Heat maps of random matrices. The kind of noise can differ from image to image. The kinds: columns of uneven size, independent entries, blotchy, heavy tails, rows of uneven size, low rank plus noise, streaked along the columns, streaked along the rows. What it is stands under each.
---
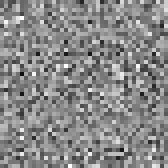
low rank plus noise
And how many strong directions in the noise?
five to eight
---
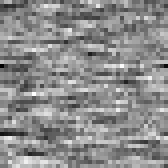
streaked along the rows
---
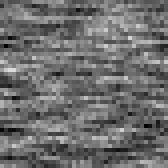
streaked along the rows
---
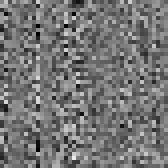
columns of uneven size
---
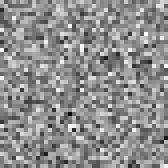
independent entries
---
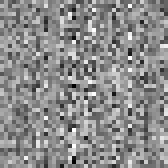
columns of uneven size
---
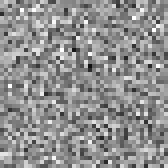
independent entries
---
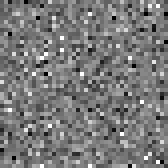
heavy tails
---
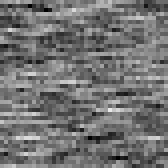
streaked along the rows
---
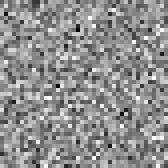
independent entries
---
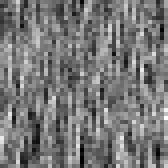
streaked along the columns
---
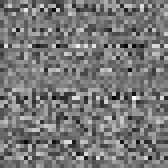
rows of uneven size
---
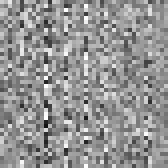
columns of uneven size
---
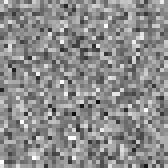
independent entries
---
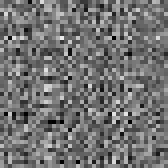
low rank plus noise
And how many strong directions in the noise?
two
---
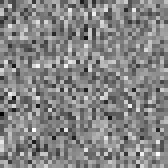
low rank plus noise
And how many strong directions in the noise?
five to eight
